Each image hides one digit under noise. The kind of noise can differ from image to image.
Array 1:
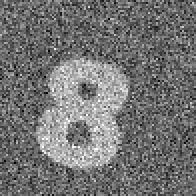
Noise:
independent entries
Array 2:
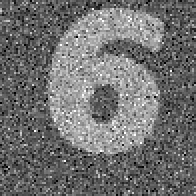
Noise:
heavy tails
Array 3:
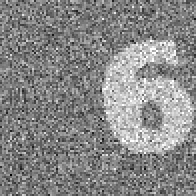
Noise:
low rank plus noise
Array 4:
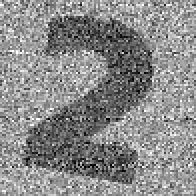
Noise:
rows of uneven size
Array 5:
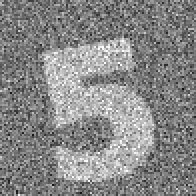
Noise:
independent entries
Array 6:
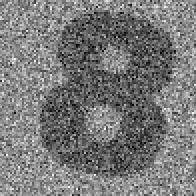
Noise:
independent entries
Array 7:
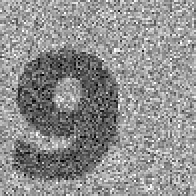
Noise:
low rank plus noise
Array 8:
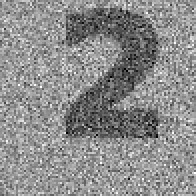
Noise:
low rank plus noise
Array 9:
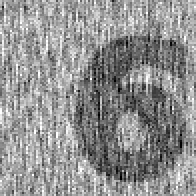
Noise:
streaked along the columns
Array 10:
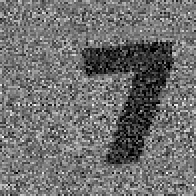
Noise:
rows of uneven size
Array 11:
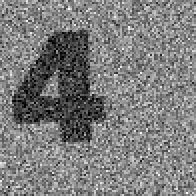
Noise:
independent entries
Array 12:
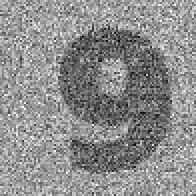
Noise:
low rank plus noise
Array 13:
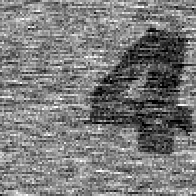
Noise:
streaked along the rows
